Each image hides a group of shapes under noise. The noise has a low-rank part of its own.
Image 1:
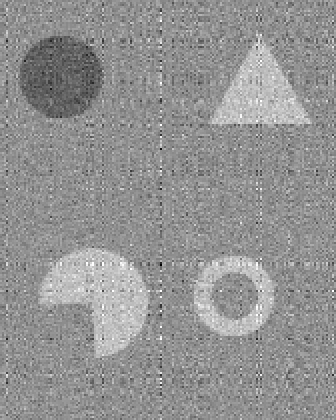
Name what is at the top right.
triangle
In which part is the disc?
top left
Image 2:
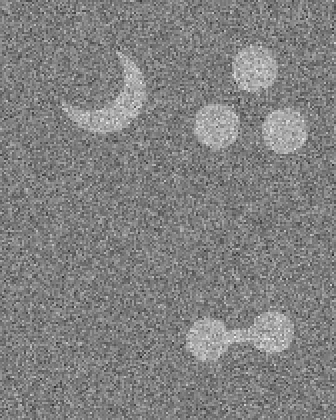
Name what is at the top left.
crescent
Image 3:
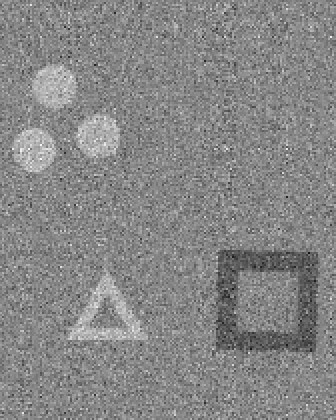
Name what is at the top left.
three dots
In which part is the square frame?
bottom right
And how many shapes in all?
3
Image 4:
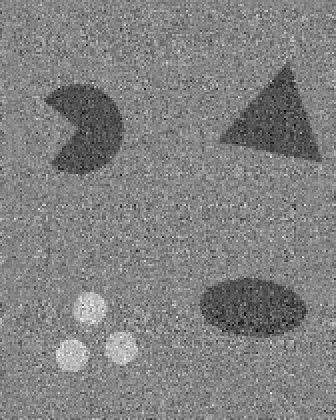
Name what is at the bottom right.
ellipse
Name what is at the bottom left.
three dots
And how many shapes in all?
4
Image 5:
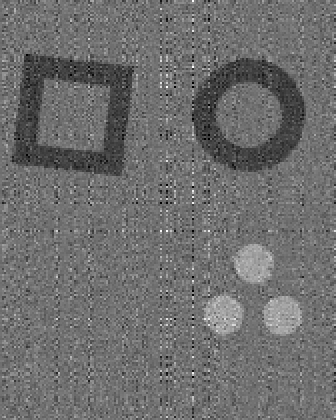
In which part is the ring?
top right
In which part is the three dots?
bottom right
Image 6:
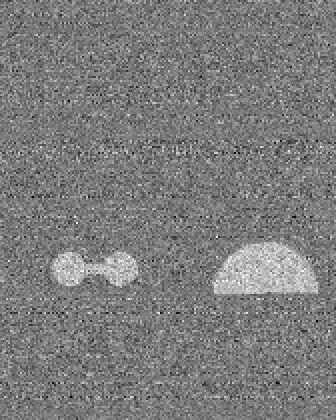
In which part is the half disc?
bottom right
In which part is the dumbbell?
bottom left
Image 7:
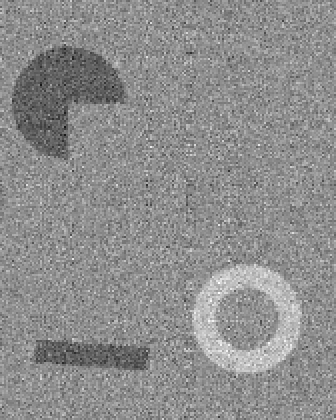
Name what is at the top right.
nothing
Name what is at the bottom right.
ring
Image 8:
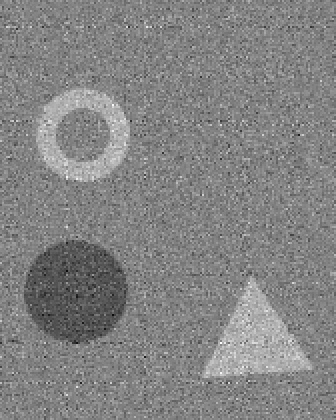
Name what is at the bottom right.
triangle
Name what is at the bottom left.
disc
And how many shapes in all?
3
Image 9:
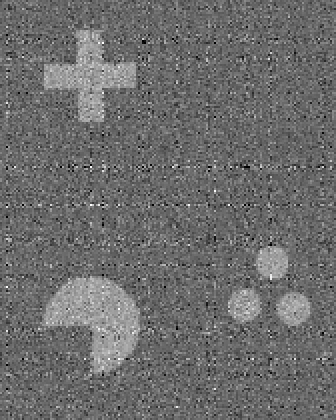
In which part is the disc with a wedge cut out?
bottom left
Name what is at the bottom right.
three dots
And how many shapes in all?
3
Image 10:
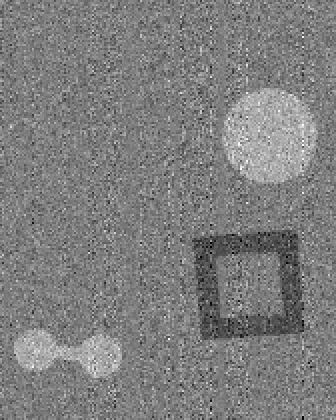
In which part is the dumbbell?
bottom left
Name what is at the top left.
nothing
